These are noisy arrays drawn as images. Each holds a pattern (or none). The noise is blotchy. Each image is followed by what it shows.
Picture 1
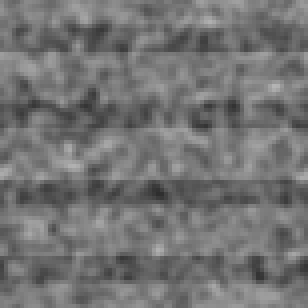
horizontal stripes
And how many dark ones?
4
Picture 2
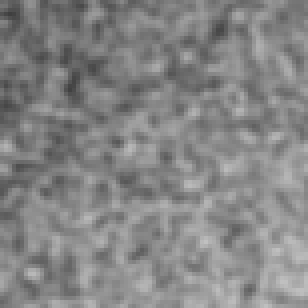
a smooth slope
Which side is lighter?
bottom right
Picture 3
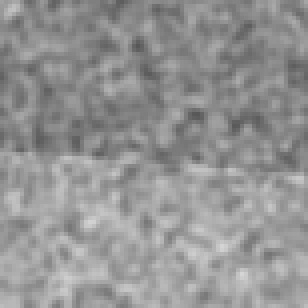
a sharp edge
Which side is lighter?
bottom
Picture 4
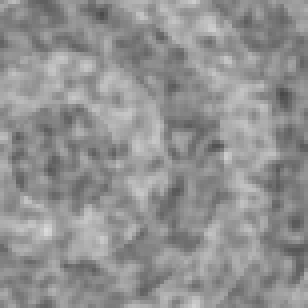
rings round one point
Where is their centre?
middle left
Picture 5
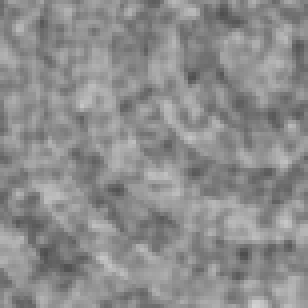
rings round one point
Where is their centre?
top right
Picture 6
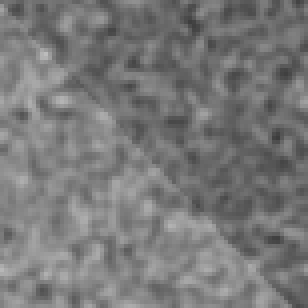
a sharp edge
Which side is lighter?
bottom left
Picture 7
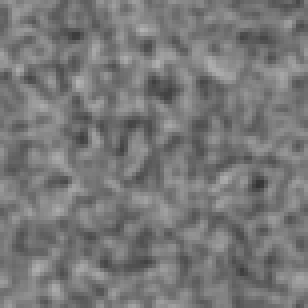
only noise
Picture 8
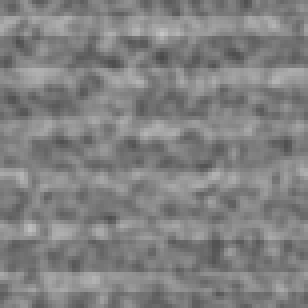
horizontal stripes
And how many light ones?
6
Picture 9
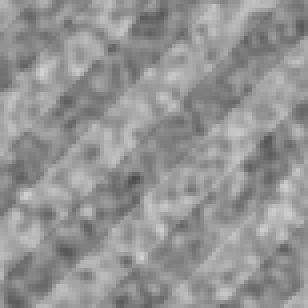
diagonal stripes
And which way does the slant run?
bottom left to top right
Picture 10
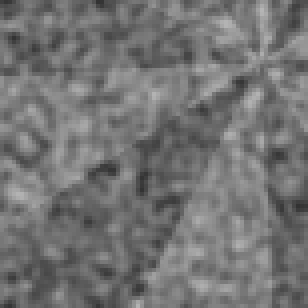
spokes from one point
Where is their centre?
top right
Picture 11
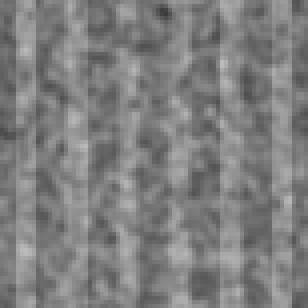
vertical stripes
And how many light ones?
6
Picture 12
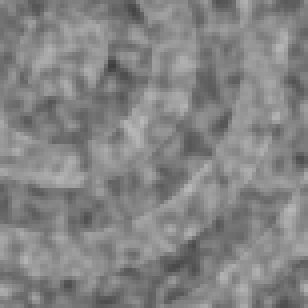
rings round one point
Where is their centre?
top left
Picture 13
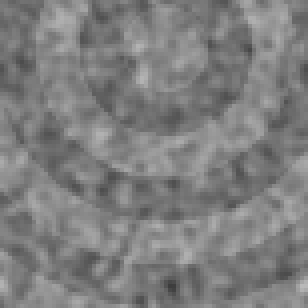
rings round one point
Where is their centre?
top middle
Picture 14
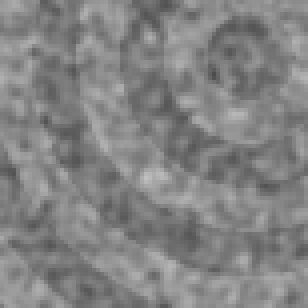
rings round one point
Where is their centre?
top right
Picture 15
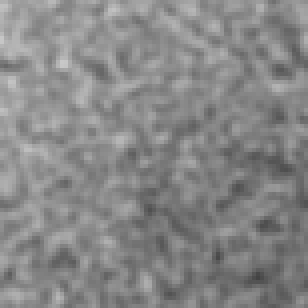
a smooth slope
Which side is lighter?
top left
